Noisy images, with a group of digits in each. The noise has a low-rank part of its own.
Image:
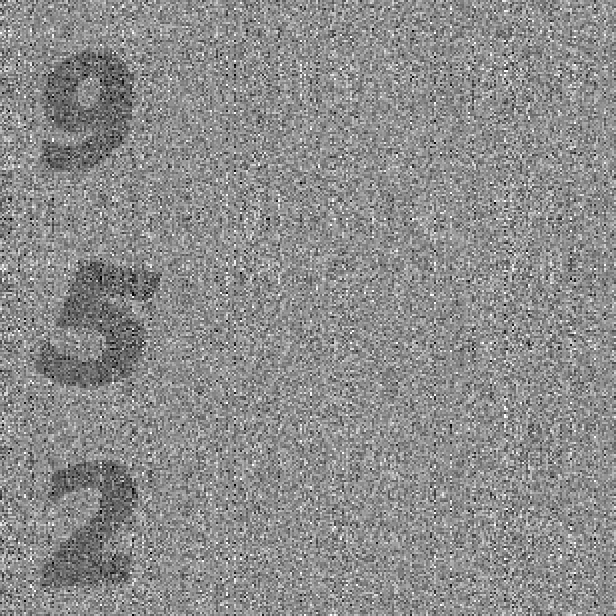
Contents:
top left: 9; middle left: 5; bottom left: 2
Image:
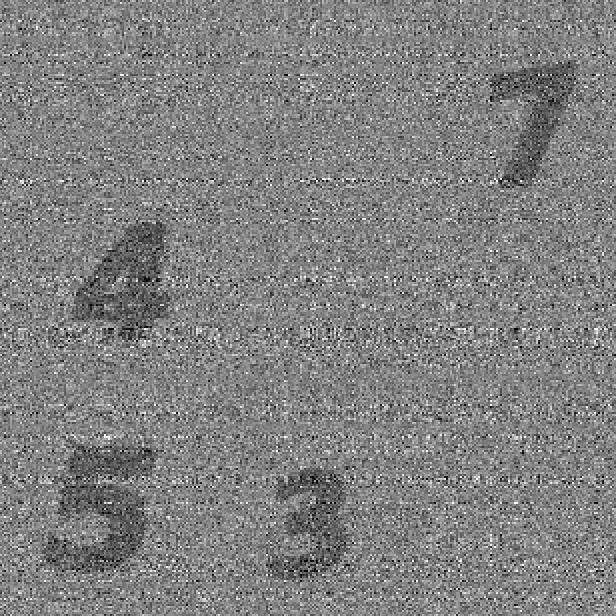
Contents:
top right: 7; middle left: 4; bottom left: 5; bottom middle: 3
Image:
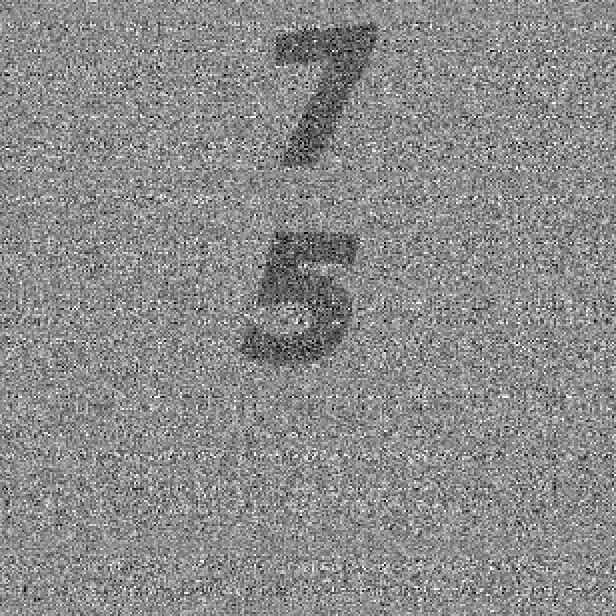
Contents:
top middle: 7; centre: 5
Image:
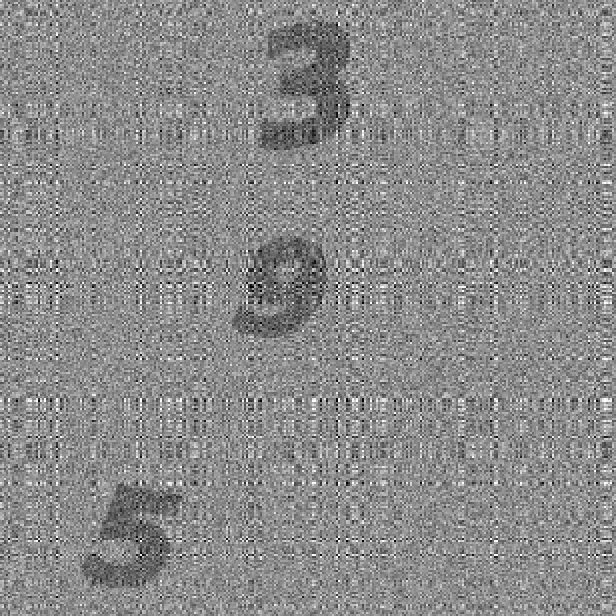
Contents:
top middle: 3; centre: 9; bottom left: 5
